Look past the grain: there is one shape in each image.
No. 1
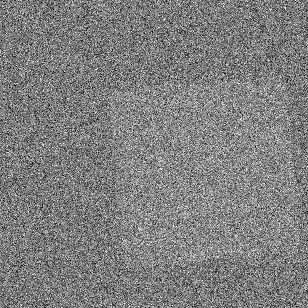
square
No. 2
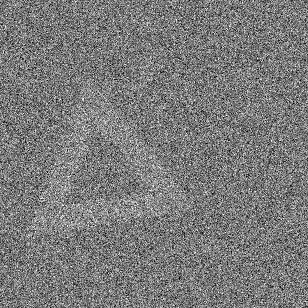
triangle frame
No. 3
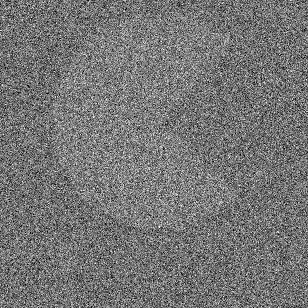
disc with a wedge cut out
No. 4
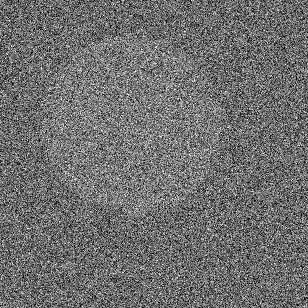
disc
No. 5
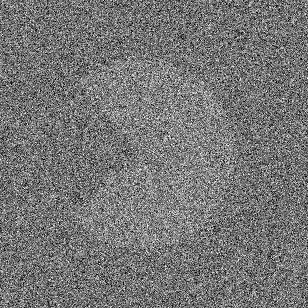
disc with a wedge cut out
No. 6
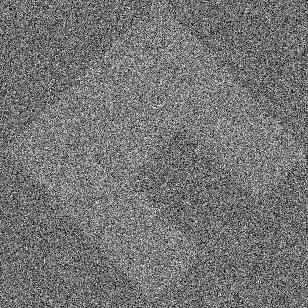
square with a notch
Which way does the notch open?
down and right
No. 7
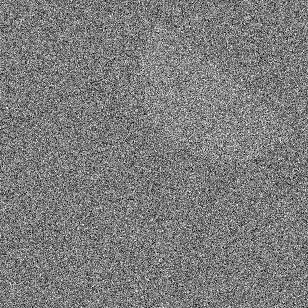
half disc
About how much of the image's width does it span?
half
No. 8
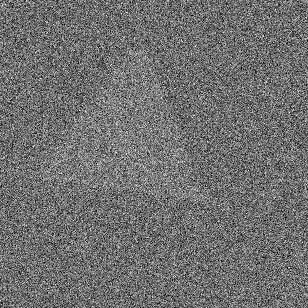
triangle
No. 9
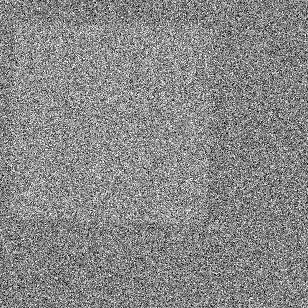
square
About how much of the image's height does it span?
two thirds
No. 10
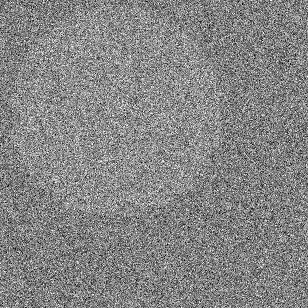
disc
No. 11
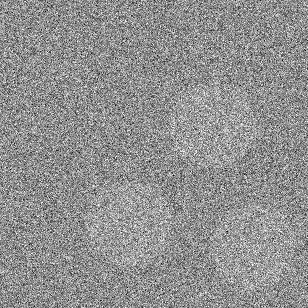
three dots
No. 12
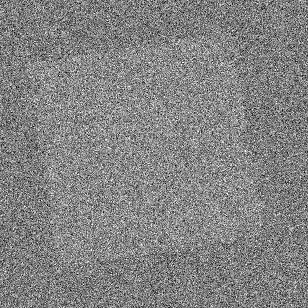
square
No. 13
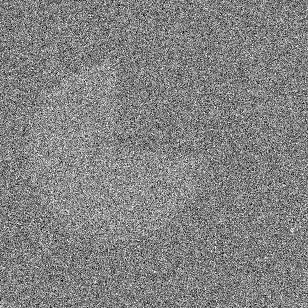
disc with a wedge cut out
